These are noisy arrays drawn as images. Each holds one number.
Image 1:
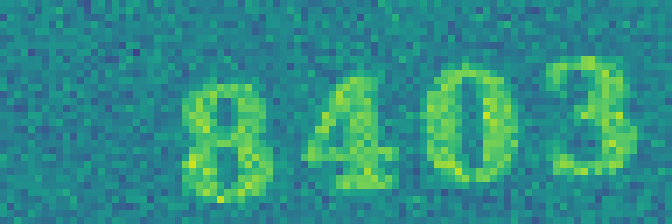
8403
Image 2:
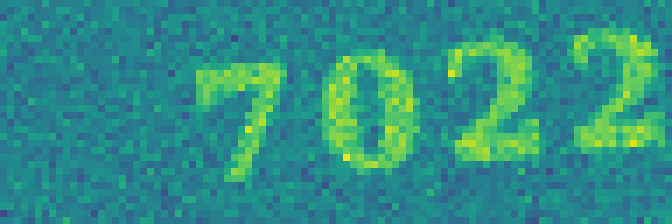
7022
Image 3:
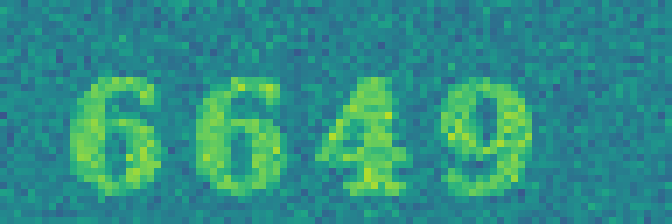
6649
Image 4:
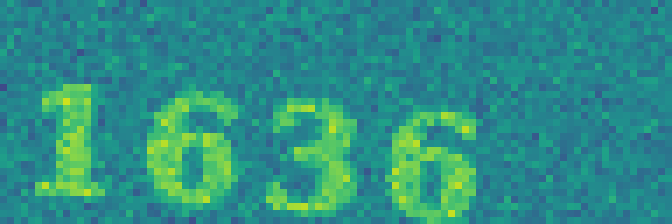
1636
